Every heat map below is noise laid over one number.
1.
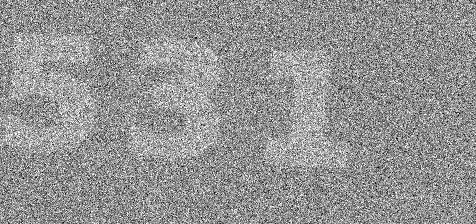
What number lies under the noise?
531
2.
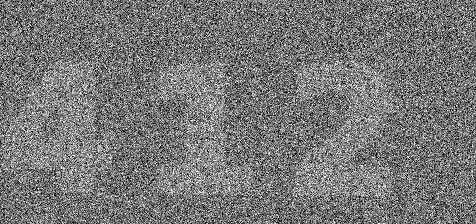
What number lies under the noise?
412
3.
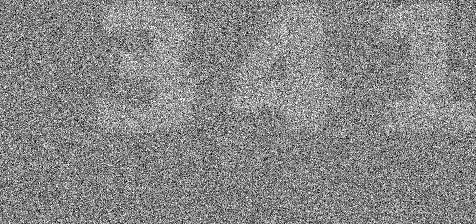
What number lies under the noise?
341
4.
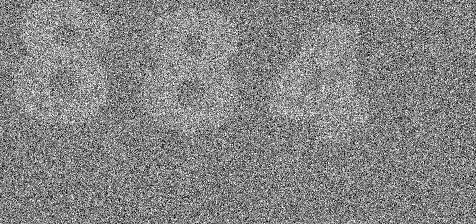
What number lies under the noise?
884
